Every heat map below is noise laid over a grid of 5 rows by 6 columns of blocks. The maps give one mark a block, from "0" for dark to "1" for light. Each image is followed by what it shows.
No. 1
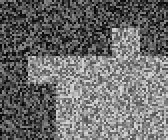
000000
000010
011111
001111
001111
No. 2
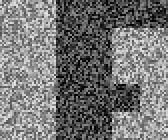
110000
110011
110011
110001
110011
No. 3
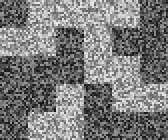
011110
110100
000110
001011
011000
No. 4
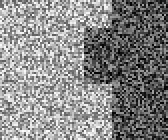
111100
111000
111000
111100
111100
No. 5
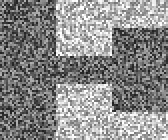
001111
001100
000000
001100
001111
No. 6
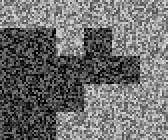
111111
001011
000001
000111
001111
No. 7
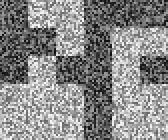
011000
001011
010010
111011
111011
